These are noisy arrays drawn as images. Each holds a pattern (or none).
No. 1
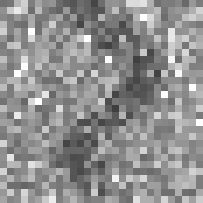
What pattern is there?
a wavy band
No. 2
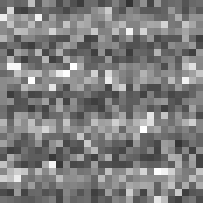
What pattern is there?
horizontal stripes
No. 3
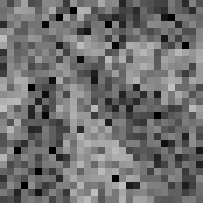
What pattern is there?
spokes from one point
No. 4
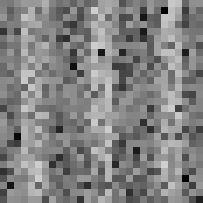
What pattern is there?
vertical stripes
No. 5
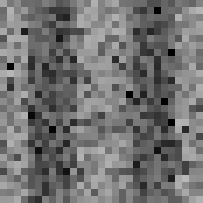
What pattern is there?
vertical stripes
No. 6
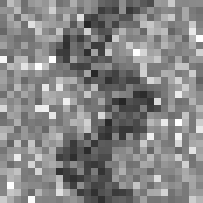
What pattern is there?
a wavy band
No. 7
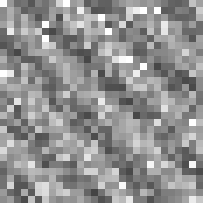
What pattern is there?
diagonal stripes
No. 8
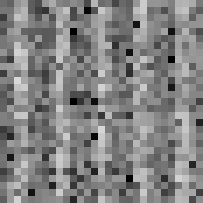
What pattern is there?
vertical stripes
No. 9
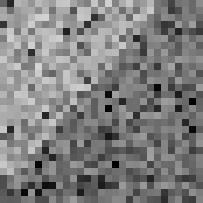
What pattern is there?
a sharp edge
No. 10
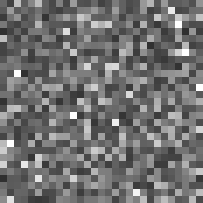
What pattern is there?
only noise
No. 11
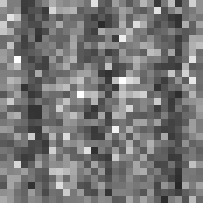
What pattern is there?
vertical stripes
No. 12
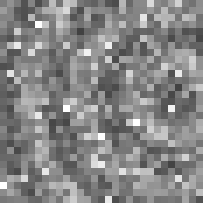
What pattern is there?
rings round one point
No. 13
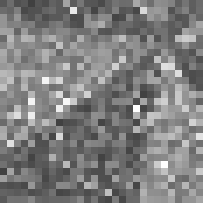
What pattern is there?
spokes from one point
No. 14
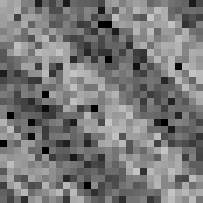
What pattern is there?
diagonal stripes
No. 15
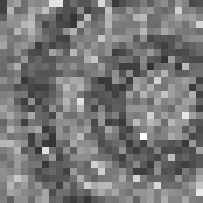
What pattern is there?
rings round one point
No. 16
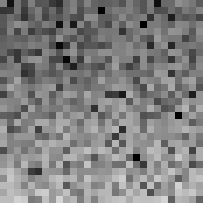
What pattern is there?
a smooth slope
